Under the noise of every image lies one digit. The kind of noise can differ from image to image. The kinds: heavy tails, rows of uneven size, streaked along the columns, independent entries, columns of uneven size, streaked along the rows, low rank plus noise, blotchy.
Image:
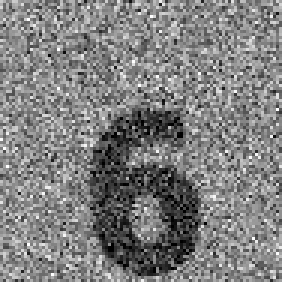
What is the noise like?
independent entries
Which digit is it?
6
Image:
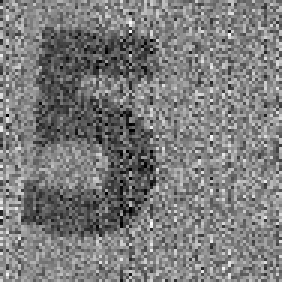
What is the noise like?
columns of uneven size
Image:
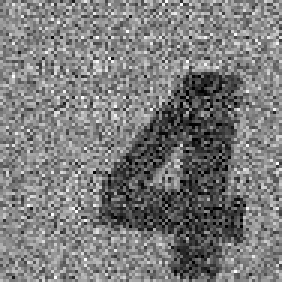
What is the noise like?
low rank plus noise
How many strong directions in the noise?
one
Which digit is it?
4
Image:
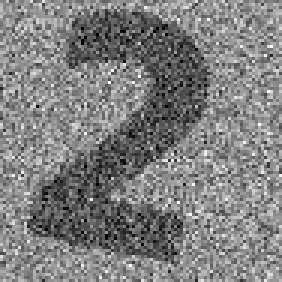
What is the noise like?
low rank plus noise
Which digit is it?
2
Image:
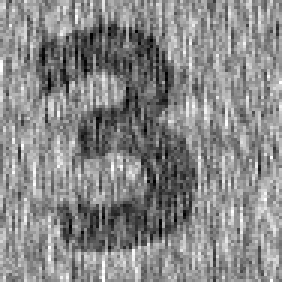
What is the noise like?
streaked along the columns
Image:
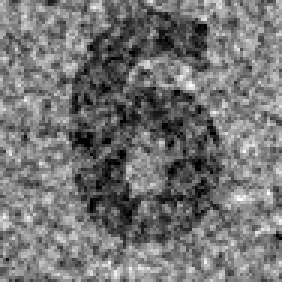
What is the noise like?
blotchy
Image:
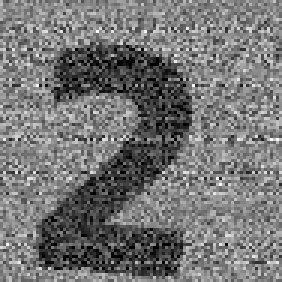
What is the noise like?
rows of uneven size
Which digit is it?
2
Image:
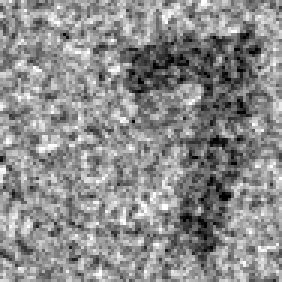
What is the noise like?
blotchy
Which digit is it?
7
